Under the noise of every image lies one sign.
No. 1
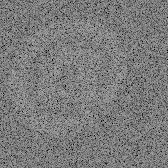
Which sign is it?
at sign
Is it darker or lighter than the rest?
lighter
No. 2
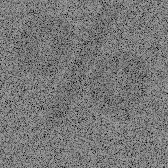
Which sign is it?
percent sign
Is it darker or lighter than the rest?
darker
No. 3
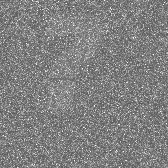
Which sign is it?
question mark
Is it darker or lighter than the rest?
lighter
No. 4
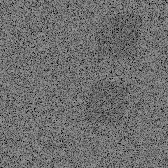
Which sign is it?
colon
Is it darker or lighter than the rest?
darker
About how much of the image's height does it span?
two thirds
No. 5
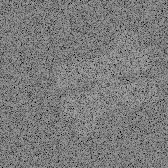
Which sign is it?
not-equal sign
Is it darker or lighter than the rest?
lighter
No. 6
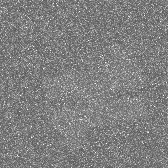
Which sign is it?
not-equal sign
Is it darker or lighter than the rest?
lighter
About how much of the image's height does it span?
two thirds
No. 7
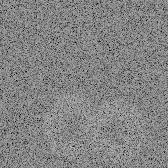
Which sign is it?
infinity sign
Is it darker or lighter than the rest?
lighter
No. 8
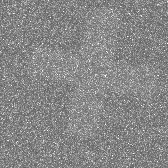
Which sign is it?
plus sign
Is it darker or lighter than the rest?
lighter
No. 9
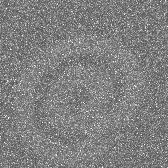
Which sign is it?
at sign
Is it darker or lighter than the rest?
lighter
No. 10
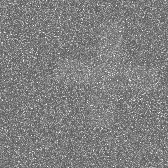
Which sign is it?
plus sign
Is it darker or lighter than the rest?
lighter
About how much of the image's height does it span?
two thirds
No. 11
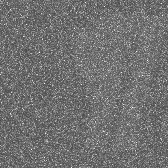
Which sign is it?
pilcrow
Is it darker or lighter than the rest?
lighter
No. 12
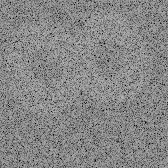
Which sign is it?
infinity sign
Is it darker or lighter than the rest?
lighter
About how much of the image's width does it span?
nearly all
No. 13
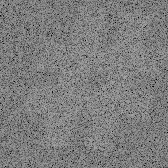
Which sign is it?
hash sign
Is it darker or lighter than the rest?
lighter
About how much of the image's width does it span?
nearly all
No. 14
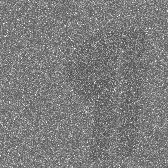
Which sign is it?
pilcrow
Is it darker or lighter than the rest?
darker
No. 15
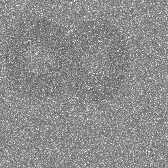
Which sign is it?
infinity sign
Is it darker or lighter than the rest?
darker
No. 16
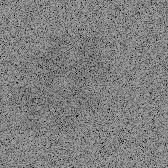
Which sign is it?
hash sign
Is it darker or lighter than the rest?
darker
